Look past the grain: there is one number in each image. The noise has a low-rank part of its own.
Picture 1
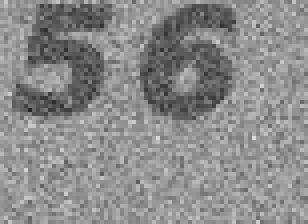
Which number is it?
56
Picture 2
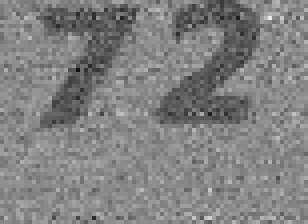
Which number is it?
72
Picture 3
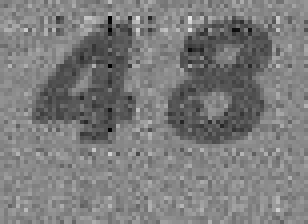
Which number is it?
48
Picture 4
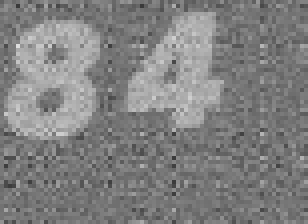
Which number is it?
84
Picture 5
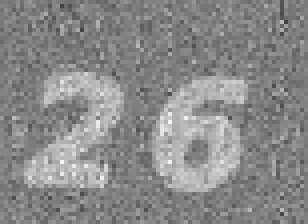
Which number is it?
26
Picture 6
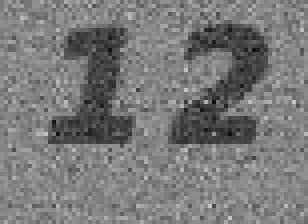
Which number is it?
12
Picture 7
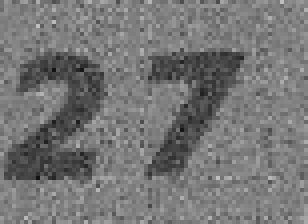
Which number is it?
27
